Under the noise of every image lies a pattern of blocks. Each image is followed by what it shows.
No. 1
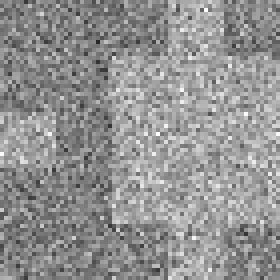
top and bottom mirror each other
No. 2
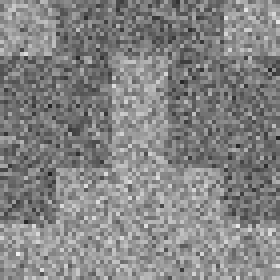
left and right mirror each other
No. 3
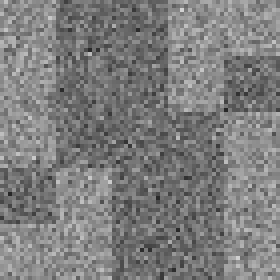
the same after a half turn
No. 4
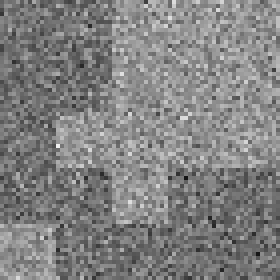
mirrored about the diagonal from the bottom left
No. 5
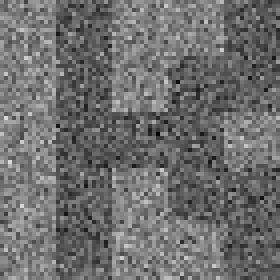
top and bottom mirror each other
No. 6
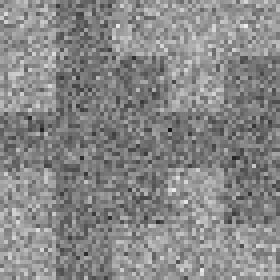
top and bottom mirror each other
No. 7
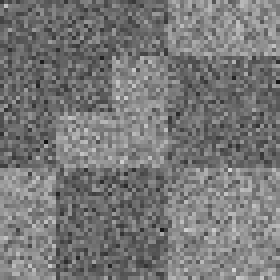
mirrored about the diagonal from the top left
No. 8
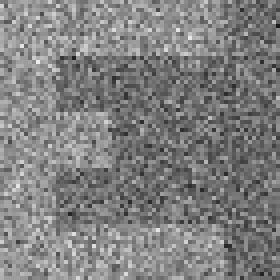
top and bottom mirror each other
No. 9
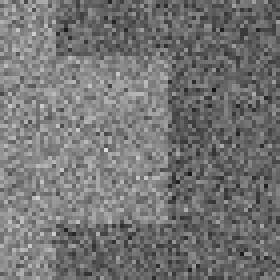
top and bottom mirror each other
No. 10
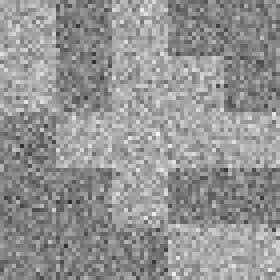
mirrored about the diagonal from the bottom left
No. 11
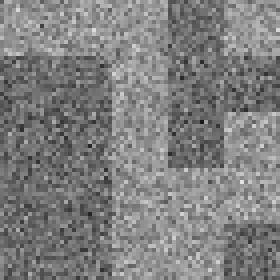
no symmetry
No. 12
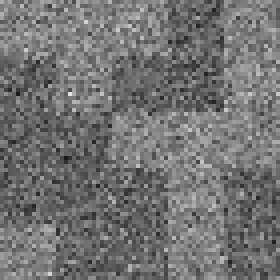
no symmetry
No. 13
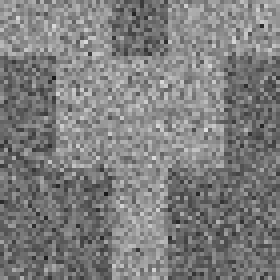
left and right mirror each other
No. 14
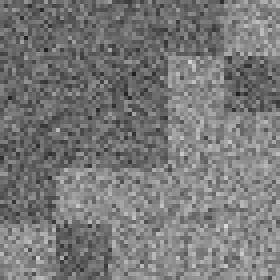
mirrored about the diagonal from the top left
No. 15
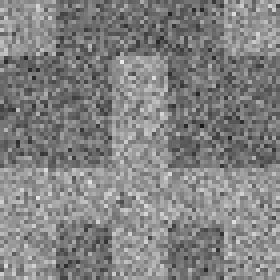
left and right mirror each other
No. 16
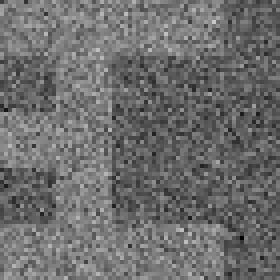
top and bottom mirror each other
